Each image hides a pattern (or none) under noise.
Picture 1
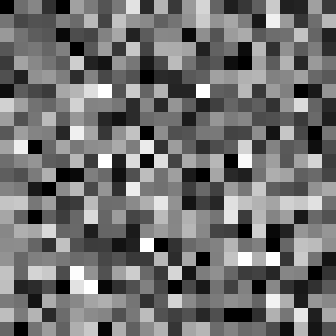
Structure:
only noise
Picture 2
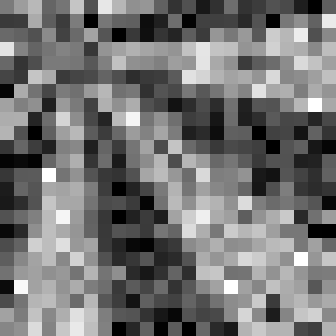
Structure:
spokes from one point
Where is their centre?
top left
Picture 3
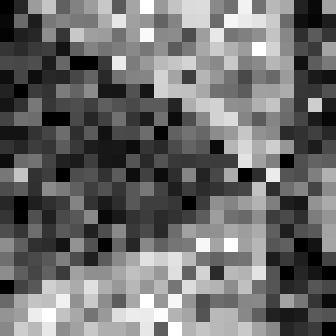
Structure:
spokes from one point
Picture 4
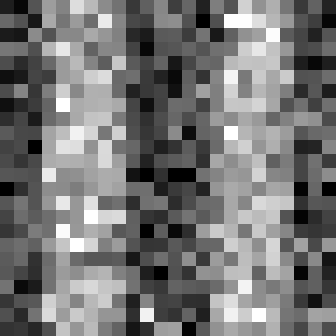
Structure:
vertical stripes
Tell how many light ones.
2
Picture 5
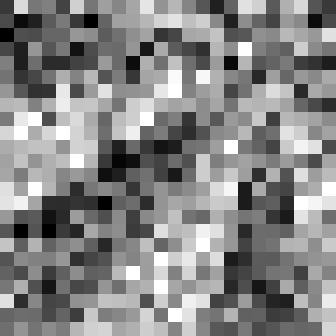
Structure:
spokes from one point
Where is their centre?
top right
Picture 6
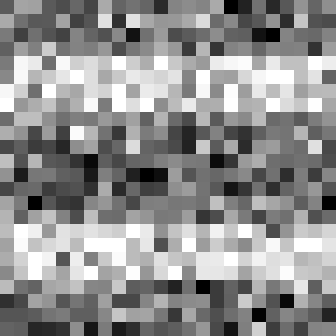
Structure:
horizontal stripes
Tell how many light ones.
2
